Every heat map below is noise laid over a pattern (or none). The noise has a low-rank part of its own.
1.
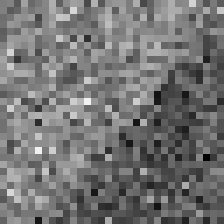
a sharp edge
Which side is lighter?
top left
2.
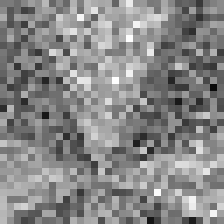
spokes from one point
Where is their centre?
bottom middle
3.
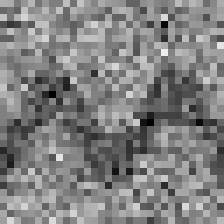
a wavy band
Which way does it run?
left to right
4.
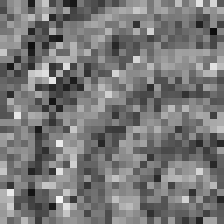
rings round one point
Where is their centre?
bottom right
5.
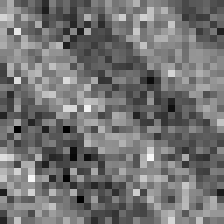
diagonal stripes
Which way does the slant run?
top left to bottom right
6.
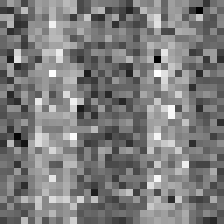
vertical stripes
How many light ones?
2
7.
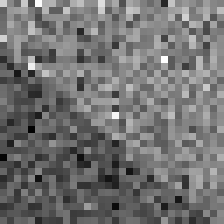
a sharp edge
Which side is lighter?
top right
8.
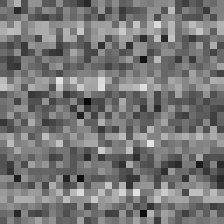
horizontal stripes
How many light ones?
4
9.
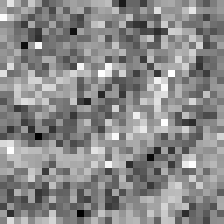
rings round one point
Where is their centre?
top left
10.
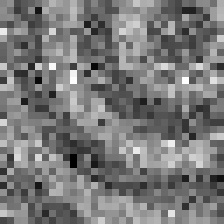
rings round one point
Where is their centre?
top right
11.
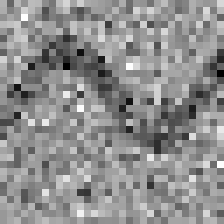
a wavy band
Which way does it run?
left to right
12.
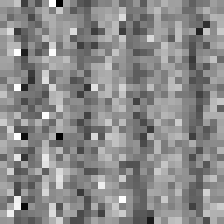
vertical stripes
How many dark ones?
4
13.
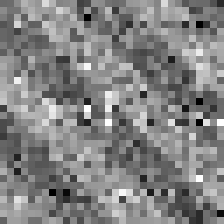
diagonal stripes
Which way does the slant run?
top left to bottom right
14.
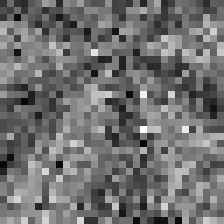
spokes from one point
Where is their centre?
top middle
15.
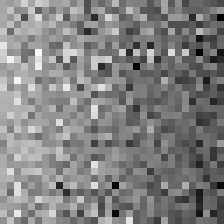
a smooth slope
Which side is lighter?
left
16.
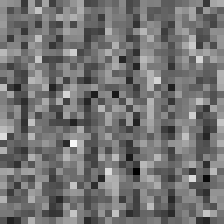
vertical stripes
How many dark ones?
6
